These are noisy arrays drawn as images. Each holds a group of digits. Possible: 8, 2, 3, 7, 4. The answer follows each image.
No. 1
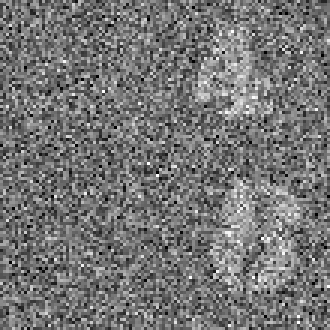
top right: light 4; bottom right: light 8
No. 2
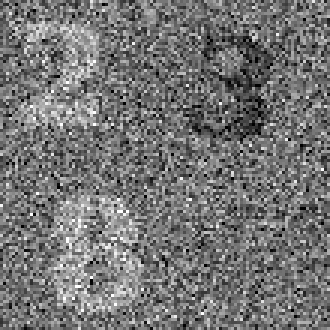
top left: light 2; top right: dark 3; bottom left: light 8
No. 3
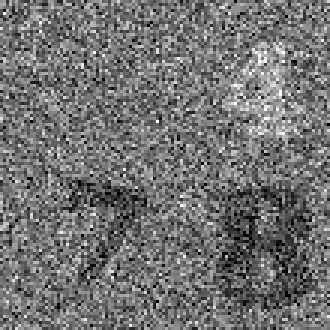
top right: light 4; bottom left: dark 7; bottom right: dark 8
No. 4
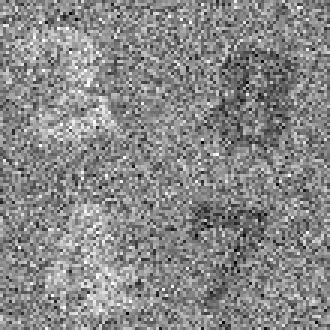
top left: light 2; top right: dark 8; bottom left: light 4; bottom right: dark 7
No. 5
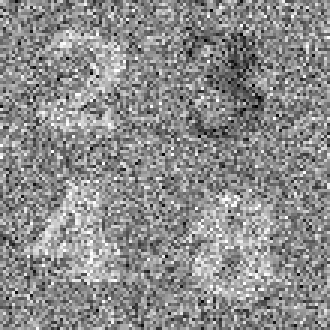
top left: light 2; top right: dark 3; bottom left: light 4; bottom right: light 8
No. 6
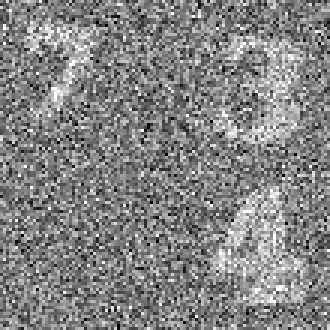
top left: light 7; top right: light 3; bottom right: light 4
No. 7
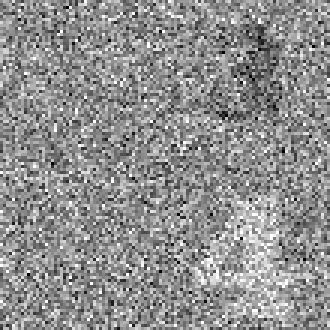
top right: dark 3; bottom right: light 4
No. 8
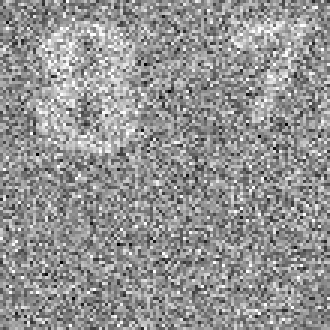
top left: light 8; top right: light 7
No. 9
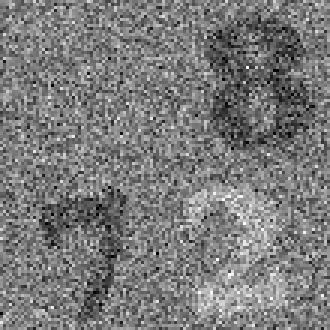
top right: dark 8; bottom left: dark 7; bottom right: light 2
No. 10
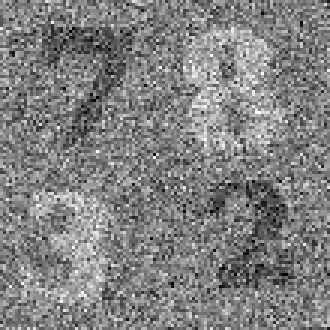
top left: dark 7; top right: light 8; bottom left: light 3; bottom right: dark 2
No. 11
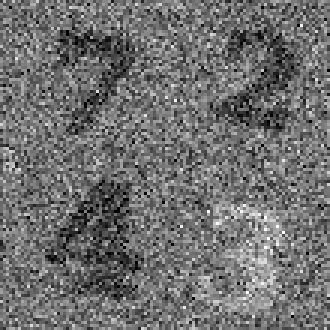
top left: dark 7; top right: dark 2; bottom left: dark 4; bottom right: light 3
